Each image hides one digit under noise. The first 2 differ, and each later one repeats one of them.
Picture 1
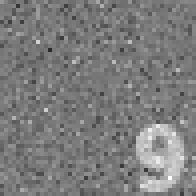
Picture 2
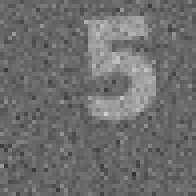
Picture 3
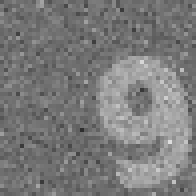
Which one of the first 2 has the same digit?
1
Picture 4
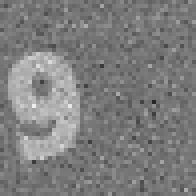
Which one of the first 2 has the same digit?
1
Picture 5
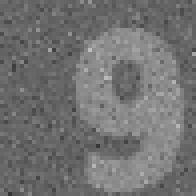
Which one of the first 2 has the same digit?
1
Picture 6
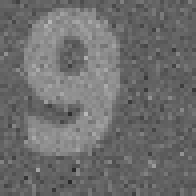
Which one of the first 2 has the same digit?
1
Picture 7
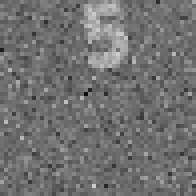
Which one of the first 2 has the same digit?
2
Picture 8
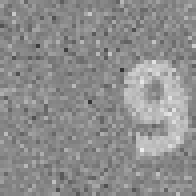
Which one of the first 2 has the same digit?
1
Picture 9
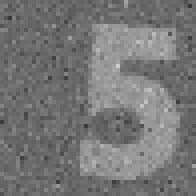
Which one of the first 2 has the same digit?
2
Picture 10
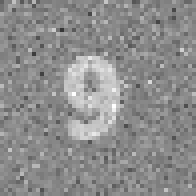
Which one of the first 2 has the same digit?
1
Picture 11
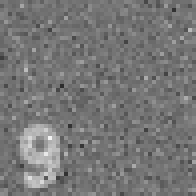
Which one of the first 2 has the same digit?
1
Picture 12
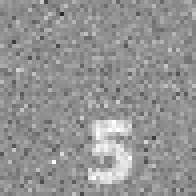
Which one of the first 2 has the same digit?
2
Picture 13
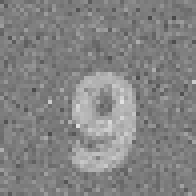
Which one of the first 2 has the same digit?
1
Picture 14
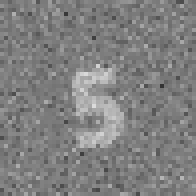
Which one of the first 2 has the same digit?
2
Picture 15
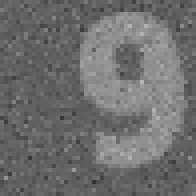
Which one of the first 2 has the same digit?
1
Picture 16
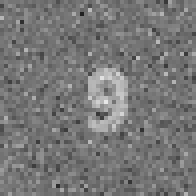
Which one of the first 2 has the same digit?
1
